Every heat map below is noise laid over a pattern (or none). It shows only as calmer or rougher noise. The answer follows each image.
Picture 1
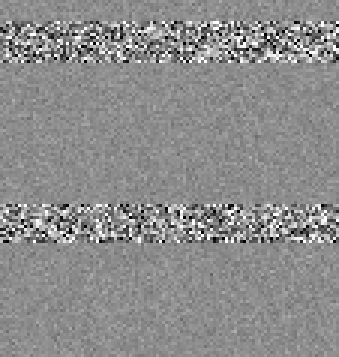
bands of rows
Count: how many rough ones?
2
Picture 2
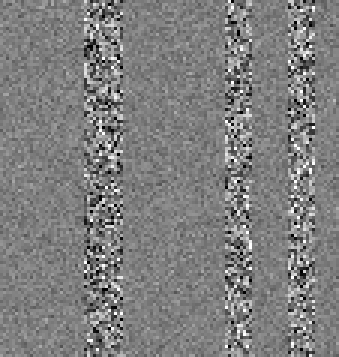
bands of columns
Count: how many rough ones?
3
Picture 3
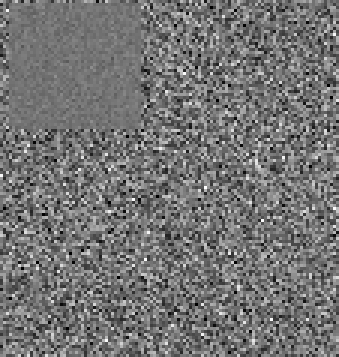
one block
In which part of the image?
top left
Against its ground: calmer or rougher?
calmer
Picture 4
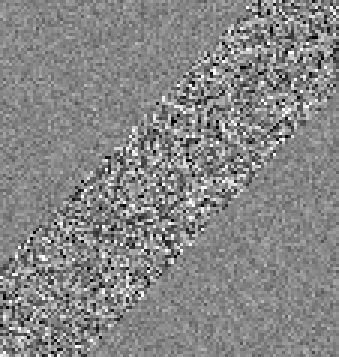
a diagonal band
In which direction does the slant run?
bottom left to top right
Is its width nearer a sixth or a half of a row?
a half
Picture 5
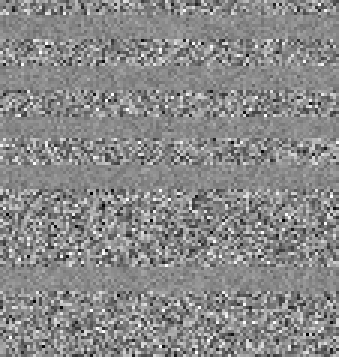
bands of rows
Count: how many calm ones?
5
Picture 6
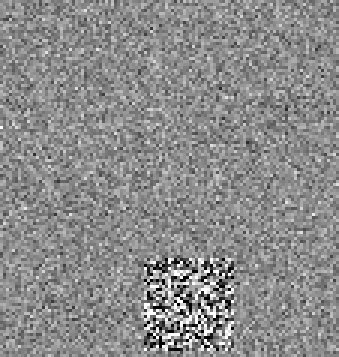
one block
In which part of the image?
bottom middle
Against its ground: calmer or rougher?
rougher
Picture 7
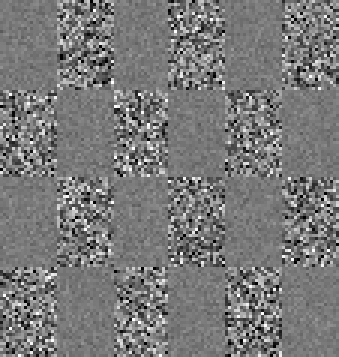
a checkerboard
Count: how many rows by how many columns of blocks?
4 by 6
